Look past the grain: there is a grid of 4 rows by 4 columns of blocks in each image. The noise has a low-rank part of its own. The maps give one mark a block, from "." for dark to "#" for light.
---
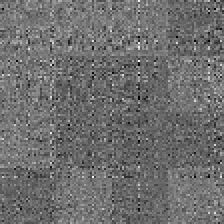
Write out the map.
# # # .
# . . #
# . . .
. # . #
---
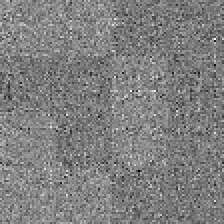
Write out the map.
# # . .
. . # .
# . # .
# # . .
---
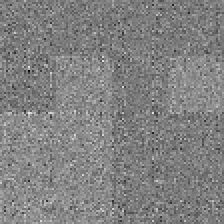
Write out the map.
. . . .
. # . #
# # . .
# # . .
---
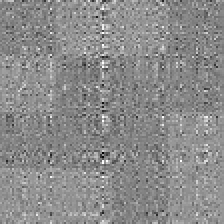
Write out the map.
. # # .
# . . .
. . . #
# # . #
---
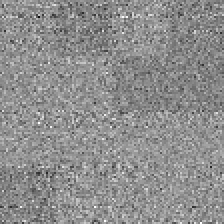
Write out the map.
# . # .
# # . .
# # # #
. # # #
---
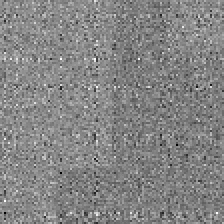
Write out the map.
# # . #
# # . .
# # . .
# . . .
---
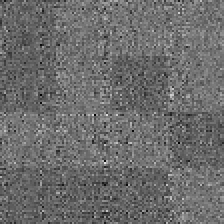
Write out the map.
. # # #
. # . #
# # # .
. . . #
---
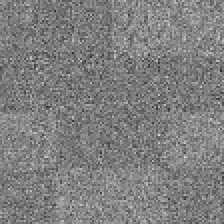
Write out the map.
. . # #
. . . .
# . . #
. # # .
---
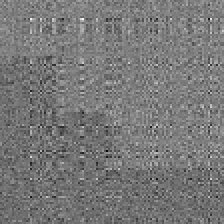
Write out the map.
# # # #
. # # #
. . # #
. . . .
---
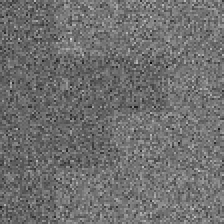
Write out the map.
. # # #
. . . #
. . # #
. # # #
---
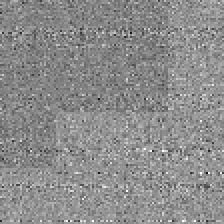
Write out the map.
. . . #
. . . #
. # # #
# # # #
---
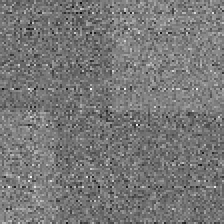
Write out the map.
. . # #
. . # #
# . . .
# . . .
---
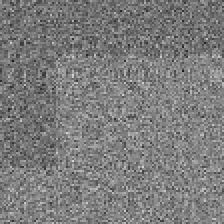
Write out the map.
. . . .
. # # #
. # # #
# # # #
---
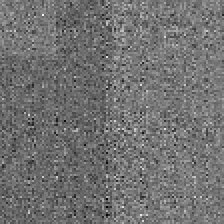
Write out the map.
# . # #
. . # #
. . # #
. . # #
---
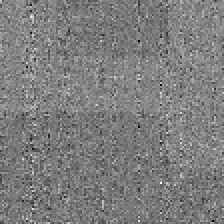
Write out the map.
# . . #
# # # #
. . . #
. . . .
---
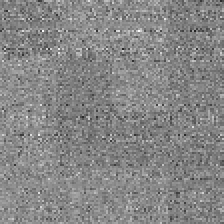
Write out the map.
. # # .
# . # .
# . . .
# # # .
